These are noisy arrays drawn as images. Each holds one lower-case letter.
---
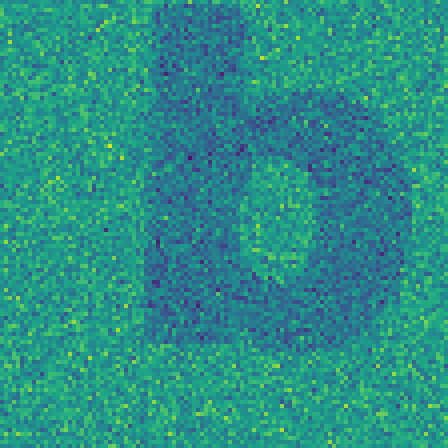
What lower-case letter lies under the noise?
b
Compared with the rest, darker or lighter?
darker
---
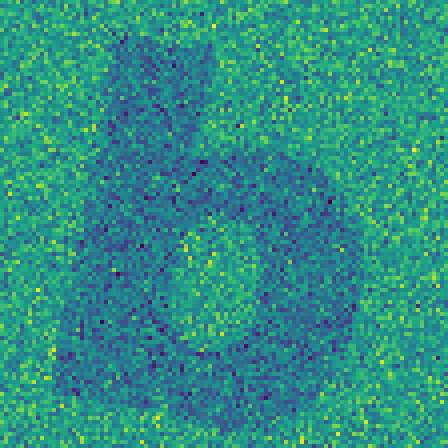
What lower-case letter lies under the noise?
b
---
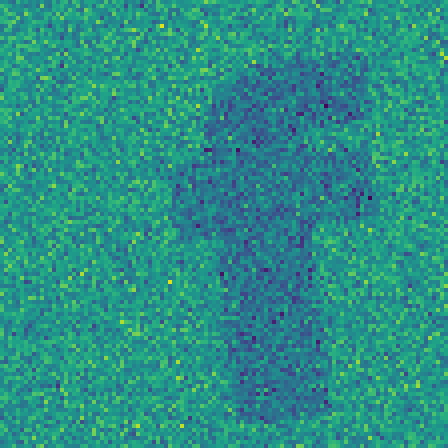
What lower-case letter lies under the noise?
f
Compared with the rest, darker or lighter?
darker
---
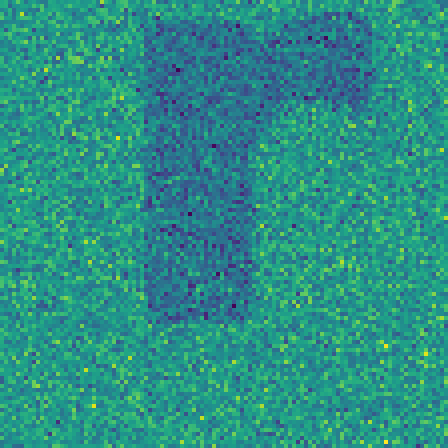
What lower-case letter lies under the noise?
r
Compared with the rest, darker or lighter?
darker
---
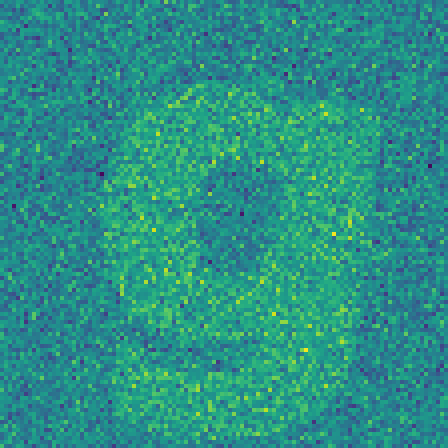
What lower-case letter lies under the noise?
g
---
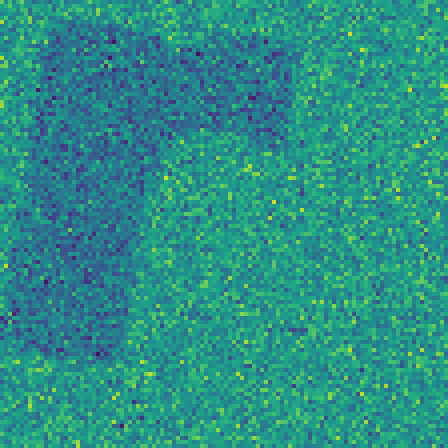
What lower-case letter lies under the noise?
r
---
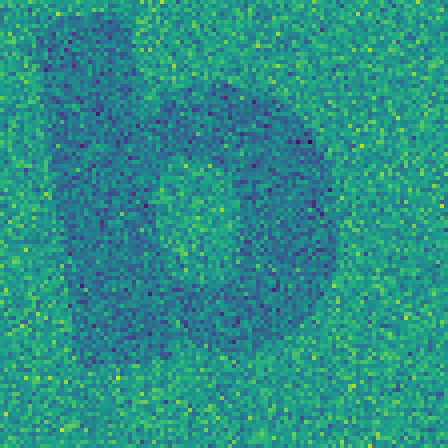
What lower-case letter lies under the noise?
b
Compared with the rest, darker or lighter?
darker
